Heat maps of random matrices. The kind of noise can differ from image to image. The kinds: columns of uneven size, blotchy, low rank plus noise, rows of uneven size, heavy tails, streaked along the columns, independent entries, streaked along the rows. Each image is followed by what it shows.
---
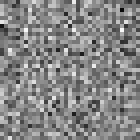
low rank plus noise
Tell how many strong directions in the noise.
three or four
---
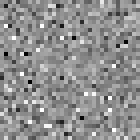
heavy tails
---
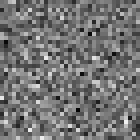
independent entries
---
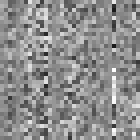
columns of uneven size
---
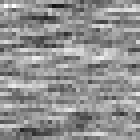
streaked along the rows
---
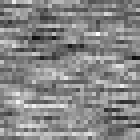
streaked along the rows
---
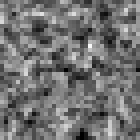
blotchy
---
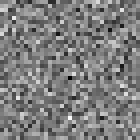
independent entries
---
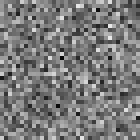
independent entries
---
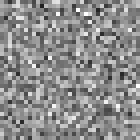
independent entries
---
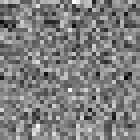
low rank plus noise
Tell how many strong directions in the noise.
three or four
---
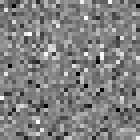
heavy tails
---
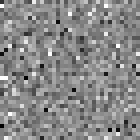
heavy tails
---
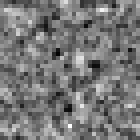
blotchy
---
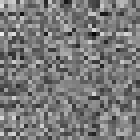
low rank plus noise
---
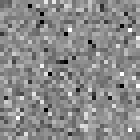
heavy tails
